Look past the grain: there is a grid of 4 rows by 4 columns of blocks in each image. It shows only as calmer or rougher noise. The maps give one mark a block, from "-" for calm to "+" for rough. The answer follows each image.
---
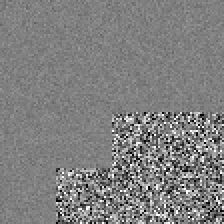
----
----
--++
-+++
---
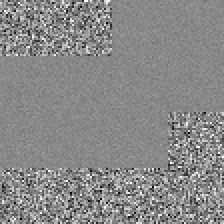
++--
----
---+
++++
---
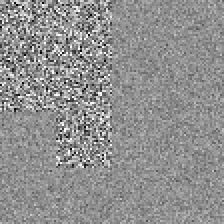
++--
++--
-+--
----
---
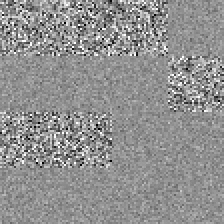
+++-
---+
++--
----
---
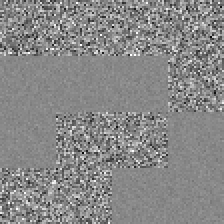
++++
---+
-++-
++--
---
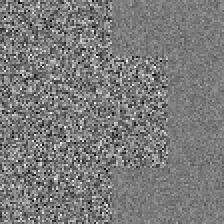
++--
+++-
+++-
++--
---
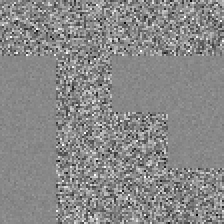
++++
-+--
-++-
-+++
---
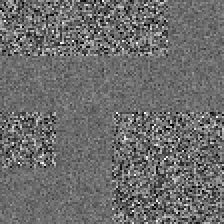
+++-
----
+-++
--++
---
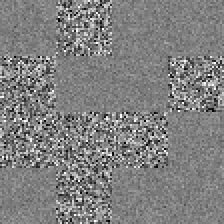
-+--
+--+
+++-
-+--
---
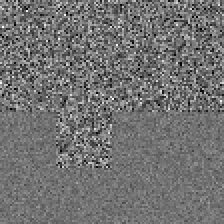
++++
++++
-+--
----
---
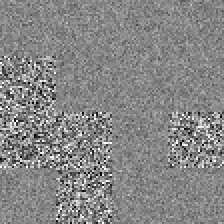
----
+---
++-+
-+--
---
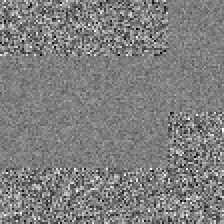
+++-
----
---+
++++
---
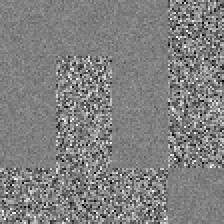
---+
-+-+
-+-+
+++-
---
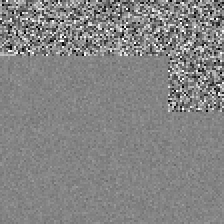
++++
---+
----
----
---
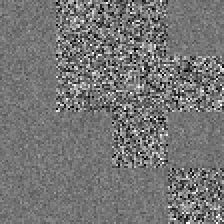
-++-
-+++
--+-
---+
